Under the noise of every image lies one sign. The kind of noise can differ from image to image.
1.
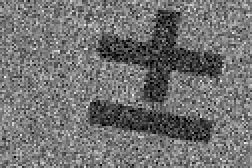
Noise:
independent entries
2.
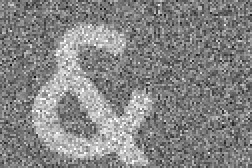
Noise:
independent entries
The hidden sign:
ampersand
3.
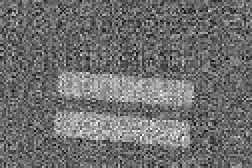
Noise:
low rank plus noise
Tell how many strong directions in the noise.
five to eight
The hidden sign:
equals sign
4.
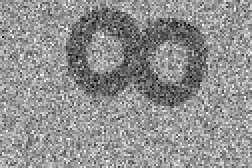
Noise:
independent entries
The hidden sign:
infinity sign
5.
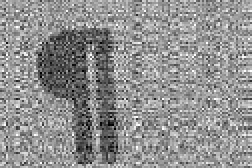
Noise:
low rank plus noise
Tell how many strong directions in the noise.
two
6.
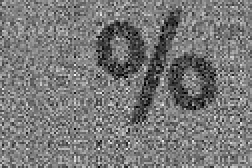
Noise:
low rank plus noise
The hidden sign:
percent sign
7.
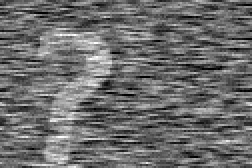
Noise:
streaked along the rows
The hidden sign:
question mark
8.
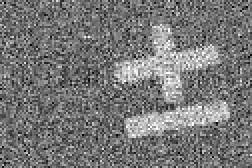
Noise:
low rank plus noise
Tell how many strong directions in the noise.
five to eight
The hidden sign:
plus-minus sign
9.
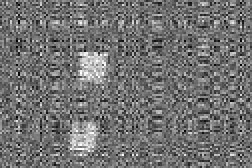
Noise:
low rank plus noise
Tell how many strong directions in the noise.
two
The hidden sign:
colon
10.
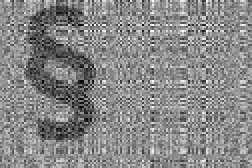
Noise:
low rank plus noise
